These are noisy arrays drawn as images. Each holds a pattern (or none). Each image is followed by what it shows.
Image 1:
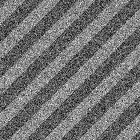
diagonal stripes
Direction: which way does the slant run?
bottom left to top right
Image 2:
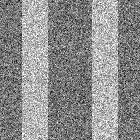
vertical stripes
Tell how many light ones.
2
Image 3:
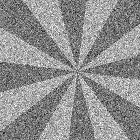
spokes from one point
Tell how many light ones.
8
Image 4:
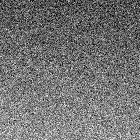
a smooth slope
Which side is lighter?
bottom
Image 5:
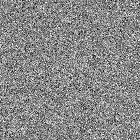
only noise
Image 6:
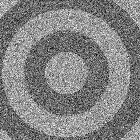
rings round one point
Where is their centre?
centre
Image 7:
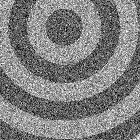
rings round one point
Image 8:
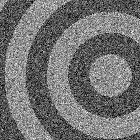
rings round one point
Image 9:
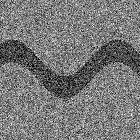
a wavy band
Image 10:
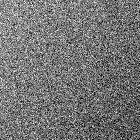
a smooth slope
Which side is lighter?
top left
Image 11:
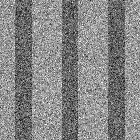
vertical stripes
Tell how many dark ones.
3
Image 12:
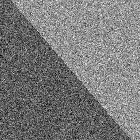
a sharp edge
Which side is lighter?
top right
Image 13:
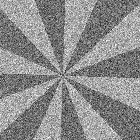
spokes from one point
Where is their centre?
centre
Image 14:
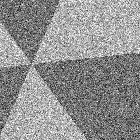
spokes from one point
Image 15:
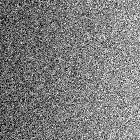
a smooth slope
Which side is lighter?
right
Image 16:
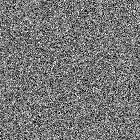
only noise
